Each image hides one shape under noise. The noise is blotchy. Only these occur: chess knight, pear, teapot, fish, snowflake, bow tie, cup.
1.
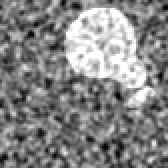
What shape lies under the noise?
pear
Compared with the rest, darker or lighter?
lighter
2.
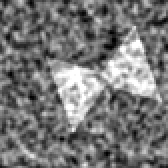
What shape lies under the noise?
bow tie
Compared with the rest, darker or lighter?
lighter
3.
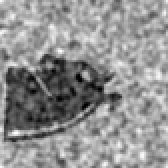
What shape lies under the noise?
chess knight
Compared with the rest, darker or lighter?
darker
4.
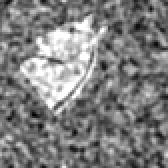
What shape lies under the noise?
chess knight
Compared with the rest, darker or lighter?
lighter
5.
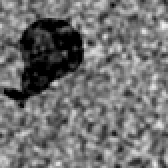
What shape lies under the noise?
pear
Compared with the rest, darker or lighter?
darker
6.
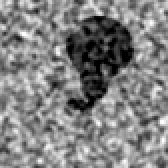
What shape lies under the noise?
pear
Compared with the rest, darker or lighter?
darker
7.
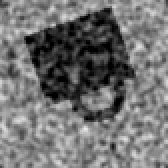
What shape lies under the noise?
cup
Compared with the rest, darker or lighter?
darker
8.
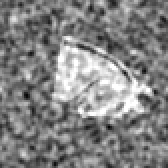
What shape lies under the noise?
chess knight
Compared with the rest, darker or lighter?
lighter
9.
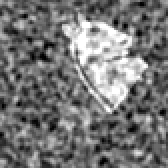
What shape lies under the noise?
chess knight
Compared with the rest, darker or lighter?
lighter
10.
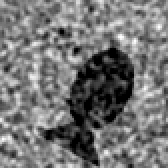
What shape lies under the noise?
fish
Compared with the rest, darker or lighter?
darker
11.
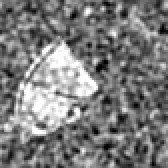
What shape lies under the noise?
chess knight
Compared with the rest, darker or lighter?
lighter
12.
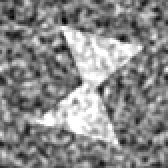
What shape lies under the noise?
bow tie
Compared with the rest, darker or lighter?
lighter
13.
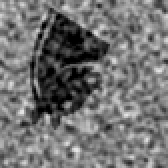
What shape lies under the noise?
chess knight
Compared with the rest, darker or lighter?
darker
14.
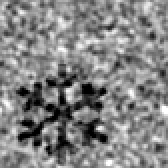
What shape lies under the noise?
snowflake
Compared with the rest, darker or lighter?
darker
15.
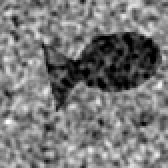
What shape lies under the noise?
fish
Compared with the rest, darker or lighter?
darker
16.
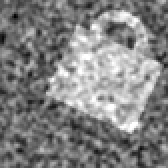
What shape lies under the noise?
cup
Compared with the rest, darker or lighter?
lighter
